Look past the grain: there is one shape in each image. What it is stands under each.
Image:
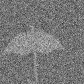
umbrella
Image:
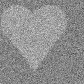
heart
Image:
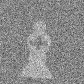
chess bishop
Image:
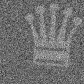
chess queen
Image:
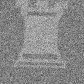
chess rook
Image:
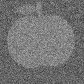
apple
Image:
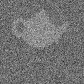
teapot
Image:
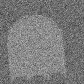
ghost
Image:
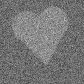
heart
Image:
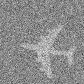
airplane
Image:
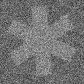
asterisk
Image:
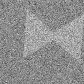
bow tie
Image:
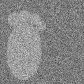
footprint
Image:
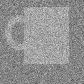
cup
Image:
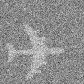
airplane
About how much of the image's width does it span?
two thirds
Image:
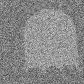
ghost
